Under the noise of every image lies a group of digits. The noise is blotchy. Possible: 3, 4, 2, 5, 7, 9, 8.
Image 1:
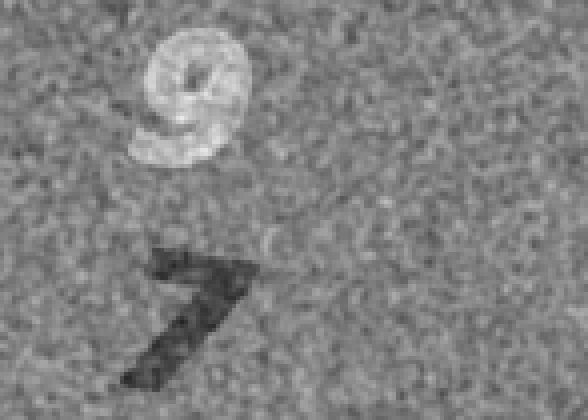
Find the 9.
top left
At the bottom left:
7
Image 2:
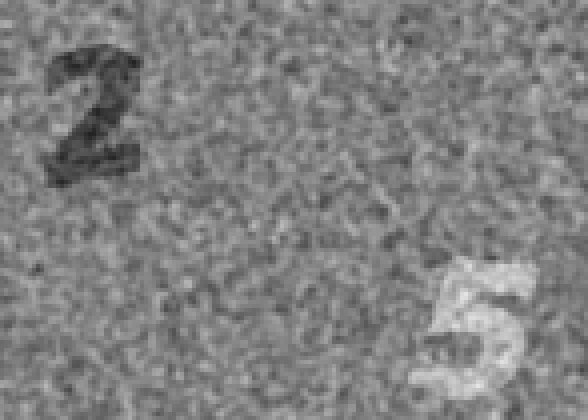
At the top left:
2
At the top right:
nothing
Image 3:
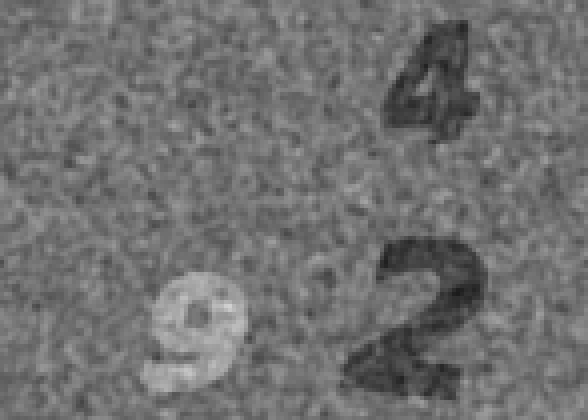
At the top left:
nothing
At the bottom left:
9
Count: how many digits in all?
3
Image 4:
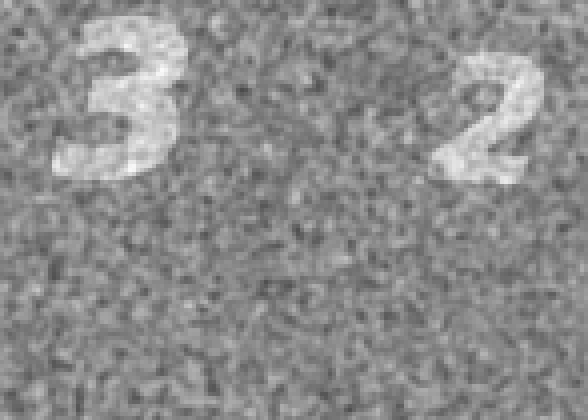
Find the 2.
top right
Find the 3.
top left
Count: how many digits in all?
2
